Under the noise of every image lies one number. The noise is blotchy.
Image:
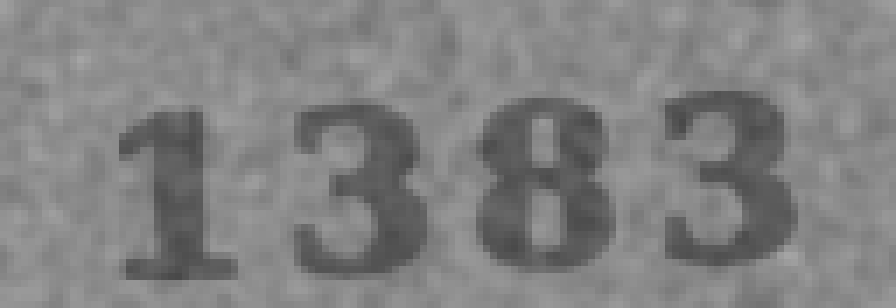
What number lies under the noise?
1383
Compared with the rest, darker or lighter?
darker
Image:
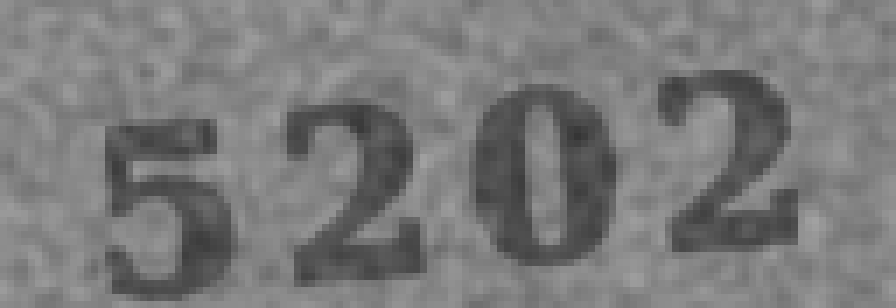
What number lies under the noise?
5202
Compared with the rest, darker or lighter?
darker
